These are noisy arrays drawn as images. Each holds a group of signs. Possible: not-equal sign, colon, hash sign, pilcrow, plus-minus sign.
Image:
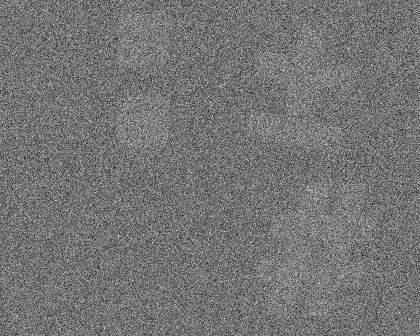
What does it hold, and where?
top left: light colon; top right: light plus-minus sign; bottom right: light hash sign
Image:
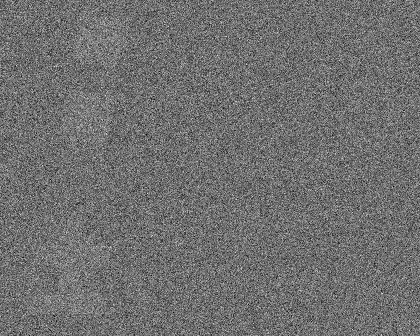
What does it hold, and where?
top left: light colon; bottom left: light plus-minus sign
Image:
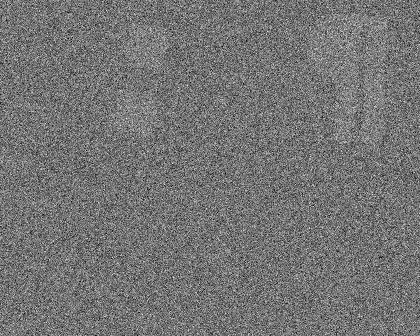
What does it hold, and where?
top left: light colon; top right: light pilcrow
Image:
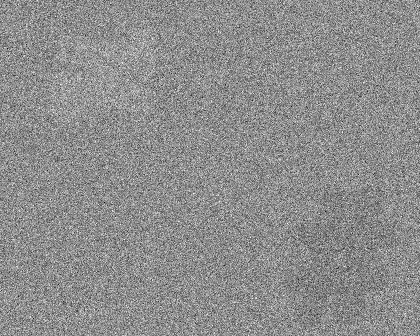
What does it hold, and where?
top left: light not-equal sign; bottom right: dark hash sign
